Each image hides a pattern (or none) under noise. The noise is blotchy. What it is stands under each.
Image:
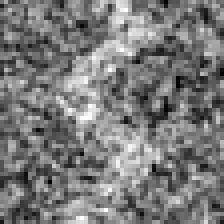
a wavy band
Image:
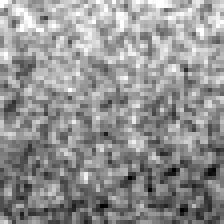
a smooth slope
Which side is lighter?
top
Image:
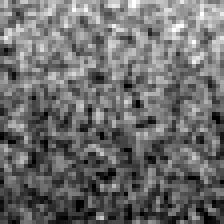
a smooth slope
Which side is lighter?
top
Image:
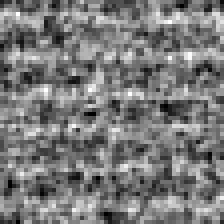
horizontal stripes
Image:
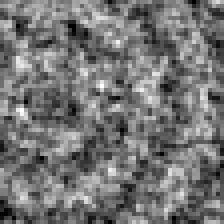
rings round one point
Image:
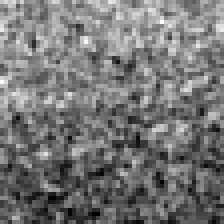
a smooth slope
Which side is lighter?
top
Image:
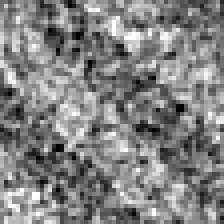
diagonal stripes
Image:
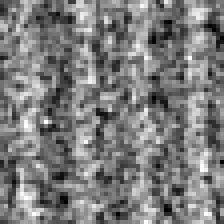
vertical stripes
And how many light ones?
4
